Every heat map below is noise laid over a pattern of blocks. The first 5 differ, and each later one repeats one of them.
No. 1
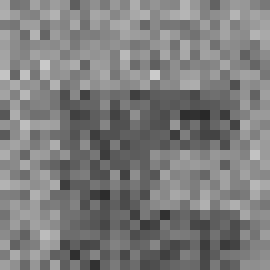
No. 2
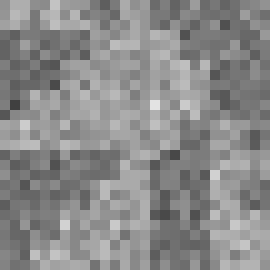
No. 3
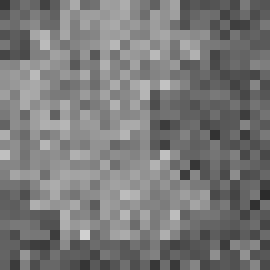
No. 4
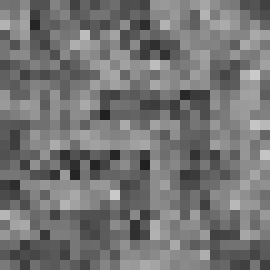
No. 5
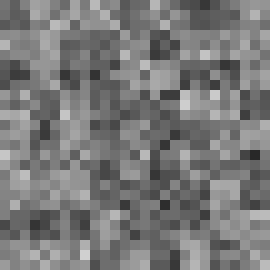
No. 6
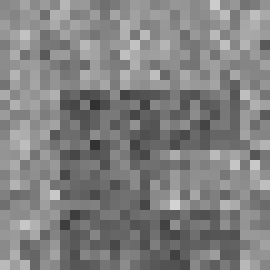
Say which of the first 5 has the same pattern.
1
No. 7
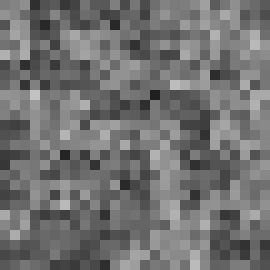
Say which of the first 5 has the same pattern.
4
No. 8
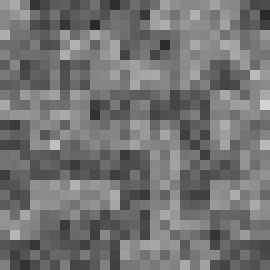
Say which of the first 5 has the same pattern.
4
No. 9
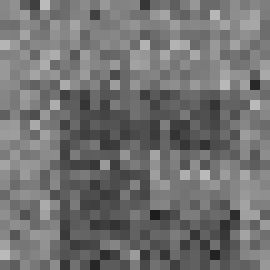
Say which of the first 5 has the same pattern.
1
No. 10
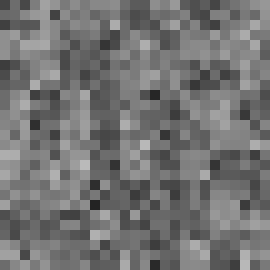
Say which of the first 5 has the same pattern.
5
